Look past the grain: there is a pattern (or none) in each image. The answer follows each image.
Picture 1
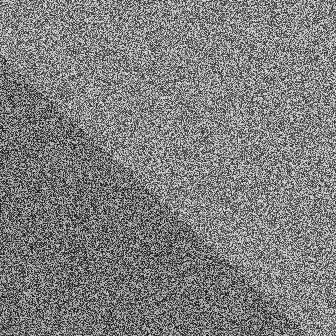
a sharp edge
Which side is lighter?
top right
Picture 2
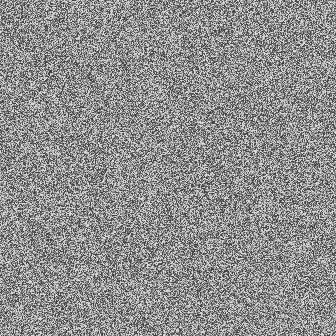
only noise
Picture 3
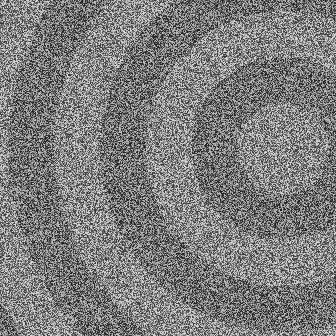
rings round one point
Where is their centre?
middle right
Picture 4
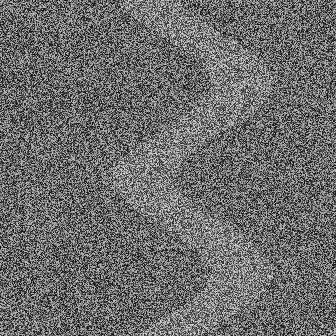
a wavy band
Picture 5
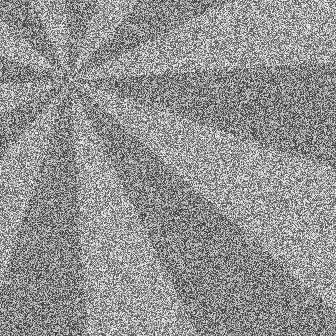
spokes from one point
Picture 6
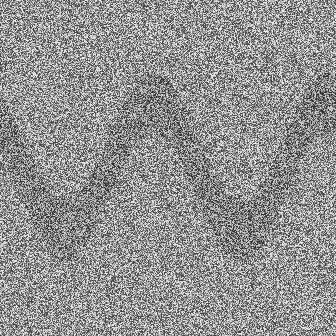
a wavy band
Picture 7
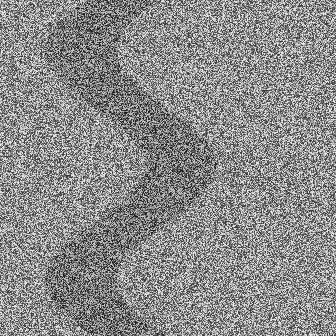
a wavy band
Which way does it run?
top to bottom
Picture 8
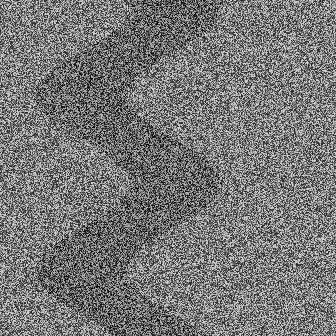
a wavy band
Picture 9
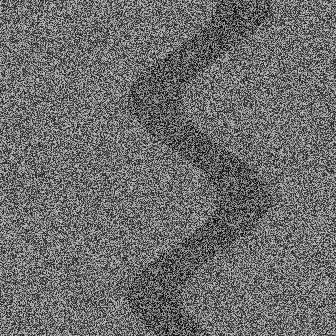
a wavy band
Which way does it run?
top to bottom
